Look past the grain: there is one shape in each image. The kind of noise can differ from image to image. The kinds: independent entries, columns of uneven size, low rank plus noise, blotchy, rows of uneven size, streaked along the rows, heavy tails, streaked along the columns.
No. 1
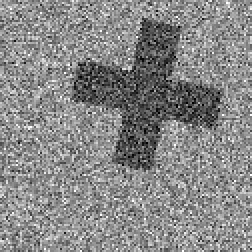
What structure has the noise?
low rank plus noise
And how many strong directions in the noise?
two
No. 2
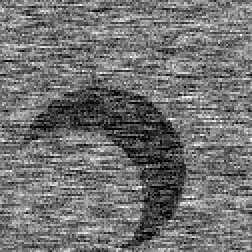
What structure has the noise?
streaked along the rows
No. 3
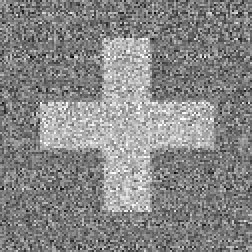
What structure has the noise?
rows of uneven size
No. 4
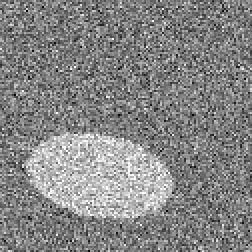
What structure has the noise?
low rank plus noise
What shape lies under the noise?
ellipse
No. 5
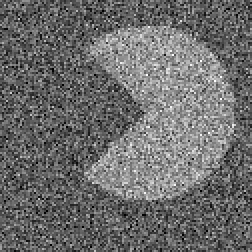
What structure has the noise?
independent entries
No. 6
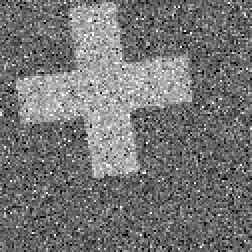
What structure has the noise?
heavy tails
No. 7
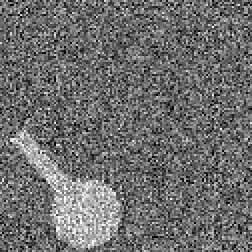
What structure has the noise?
low rank plus noise
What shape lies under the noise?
lollipop
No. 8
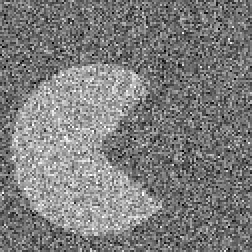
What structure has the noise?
independent entries
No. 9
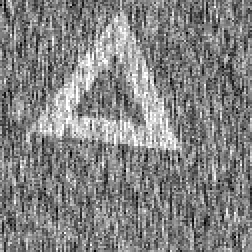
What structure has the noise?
streaked along the columns
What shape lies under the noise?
triangle frame
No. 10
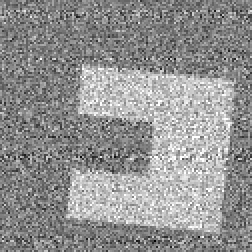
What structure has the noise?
rows of uneven size
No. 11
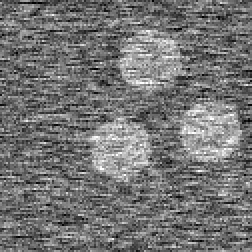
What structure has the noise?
streaked along the rows
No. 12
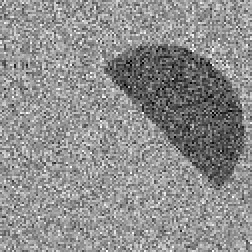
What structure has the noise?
low rank plus noise
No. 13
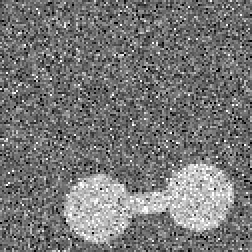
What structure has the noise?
heavy tails
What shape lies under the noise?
dumbbell
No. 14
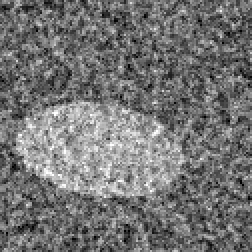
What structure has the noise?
blotchy
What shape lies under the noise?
ellipse
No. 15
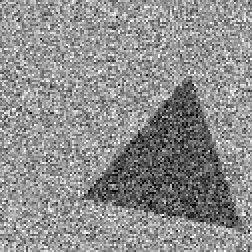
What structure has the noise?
low rank plus noise
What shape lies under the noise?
triangle
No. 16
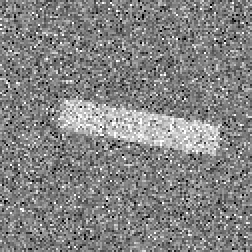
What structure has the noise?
heavy tails
